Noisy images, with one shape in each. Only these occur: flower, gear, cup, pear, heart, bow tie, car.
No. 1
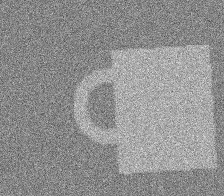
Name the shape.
cup
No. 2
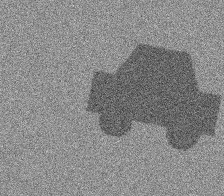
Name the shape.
car
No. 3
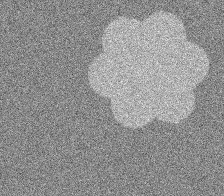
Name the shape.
flower
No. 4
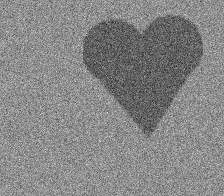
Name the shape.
heart
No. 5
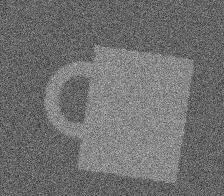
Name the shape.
cup
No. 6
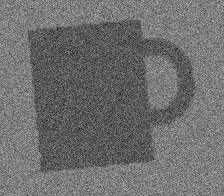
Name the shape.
cup
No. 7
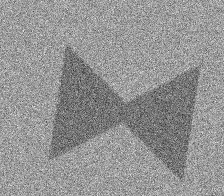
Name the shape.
bow tie
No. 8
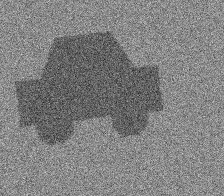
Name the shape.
car
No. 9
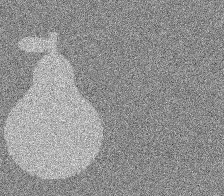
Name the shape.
pear
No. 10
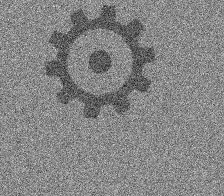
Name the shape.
gear
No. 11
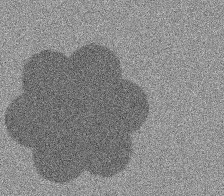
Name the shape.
flower
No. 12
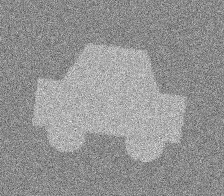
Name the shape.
car
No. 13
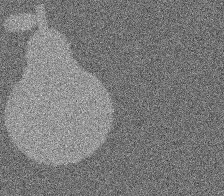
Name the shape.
pear
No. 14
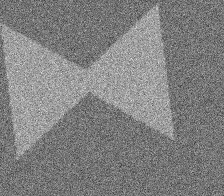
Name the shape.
bow tie
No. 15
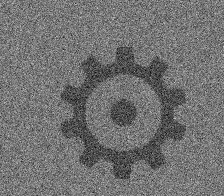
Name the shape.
gear
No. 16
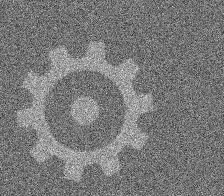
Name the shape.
gear
